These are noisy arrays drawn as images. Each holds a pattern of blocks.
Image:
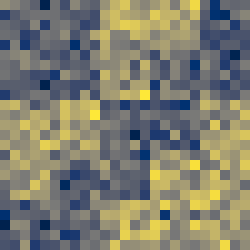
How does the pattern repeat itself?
mirrored about the diagonal from the top left
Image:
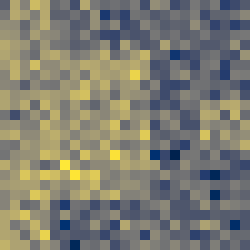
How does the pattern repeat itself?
top and bottom mirror each other
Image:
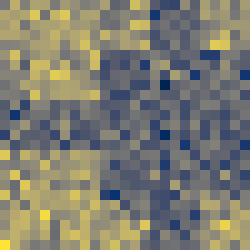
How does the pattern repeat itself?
top and bottom mirror each other
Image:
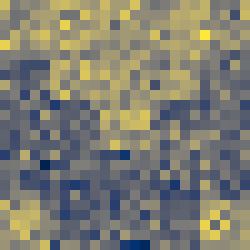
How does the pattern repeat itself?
left and right mirror each other
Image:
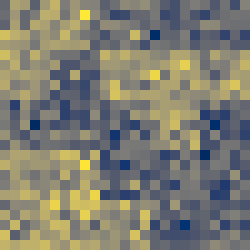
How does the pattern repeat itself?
no symmetry
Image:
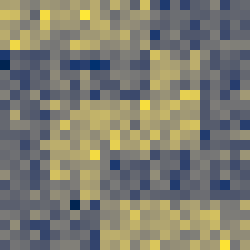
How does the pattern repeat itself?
the same after a half turn
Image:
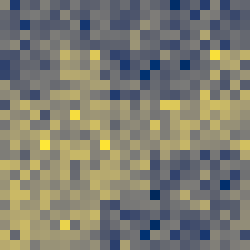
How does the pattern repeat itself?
no symmetry
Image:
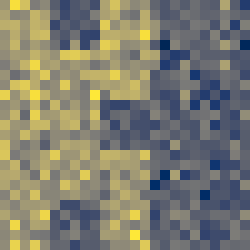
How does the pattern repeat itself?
top and bottom mirror each other
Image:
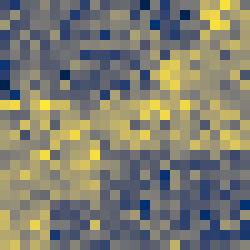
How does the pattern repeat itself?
the same after a half turn
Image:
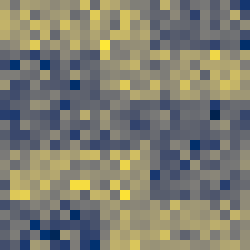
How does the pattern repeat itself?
the same after a half turn
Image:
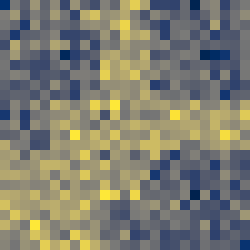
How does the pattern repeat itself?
mirrored about the diagonal from the bottom left
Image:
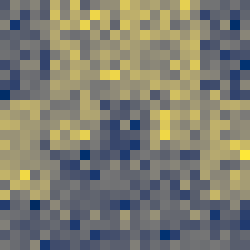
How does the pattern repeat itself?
left and right mirror each other
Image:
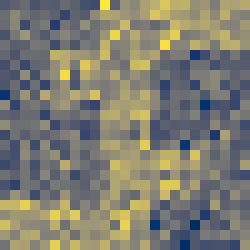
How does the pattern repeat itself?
the same after a half turn
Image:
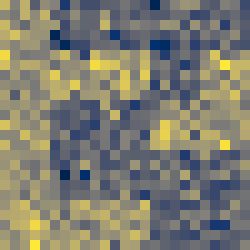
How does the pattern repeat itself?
no symmetry
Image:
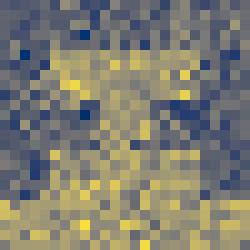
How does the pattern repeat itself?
left and right mirror each other
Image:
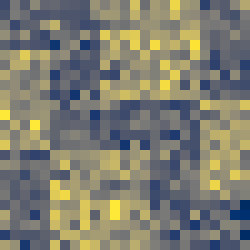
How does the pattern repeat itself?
the same after a half turn
